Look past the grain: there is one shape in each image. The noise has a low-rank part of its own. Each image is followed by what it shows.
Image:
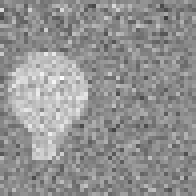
light bulb
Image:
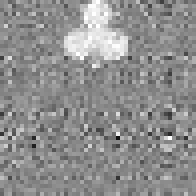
club
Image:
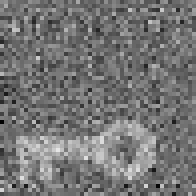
key
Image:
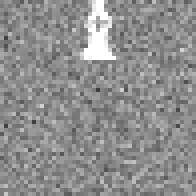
chess bishop
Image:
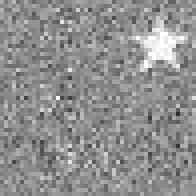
star
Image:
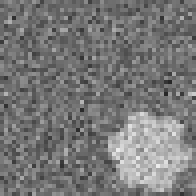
flower
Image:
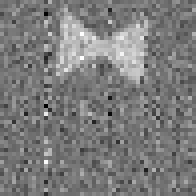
bow tie
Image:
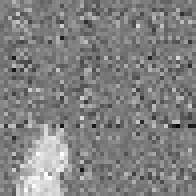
chess knight
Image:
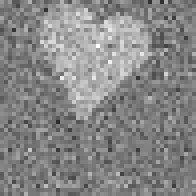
heart
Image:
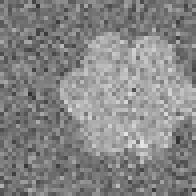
flower
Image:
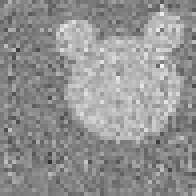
bear's head
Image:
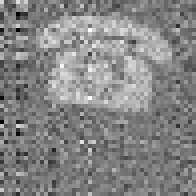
telephone
